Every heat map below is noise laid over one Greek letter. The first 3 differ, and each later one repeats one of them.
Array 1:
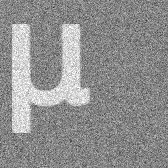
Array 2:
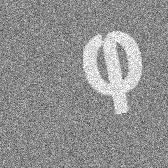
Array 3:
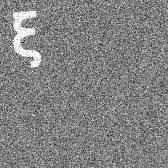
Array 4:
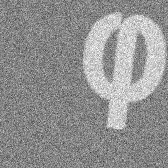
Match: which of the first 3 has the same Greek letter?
2
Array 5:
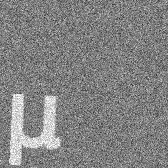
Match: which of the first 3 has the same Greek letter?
1
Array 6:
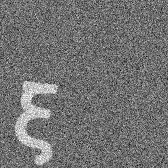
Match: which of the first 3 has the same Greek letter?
3
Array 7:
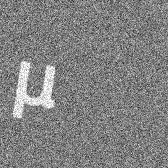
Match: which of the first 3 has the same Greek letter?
1
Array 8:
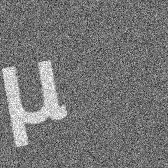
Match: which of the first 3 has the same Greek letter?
1
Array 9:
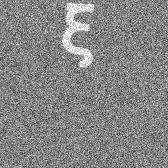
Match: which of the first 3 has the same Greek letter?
3
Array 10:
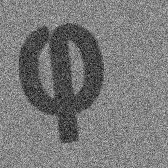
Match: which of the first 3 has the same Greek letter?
2
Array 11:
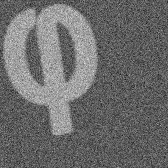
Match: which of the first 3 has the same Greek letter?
2
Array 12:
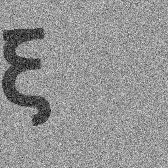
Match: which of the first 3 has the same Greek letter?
3
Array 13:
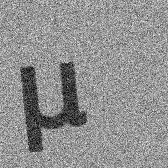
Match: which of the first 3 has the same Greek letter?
1
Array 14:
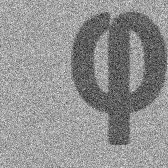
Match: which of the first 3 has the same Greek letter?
2
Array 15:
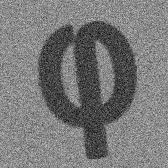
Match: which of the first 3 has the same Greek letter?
2
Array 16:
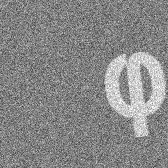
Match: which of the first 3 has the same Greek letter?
2
